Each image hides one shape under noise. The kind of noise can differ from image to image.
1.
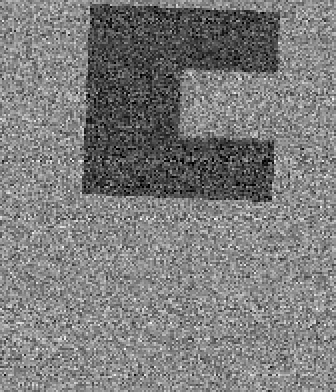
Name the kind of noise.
rows of uneven size
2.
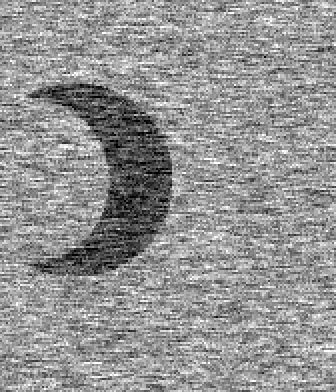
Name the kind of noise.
streaked along the rows
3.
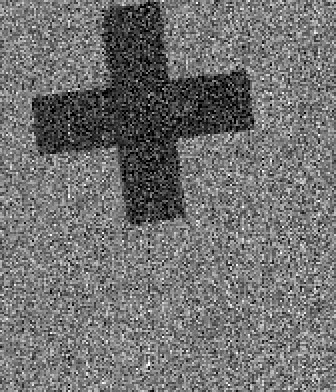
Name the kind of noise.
columns of uneven size
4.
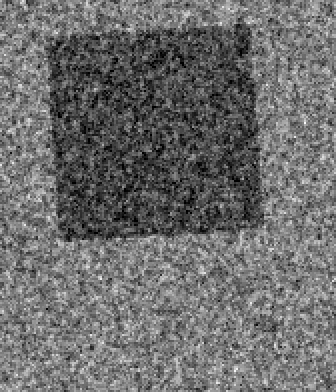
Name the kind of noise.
blotchy
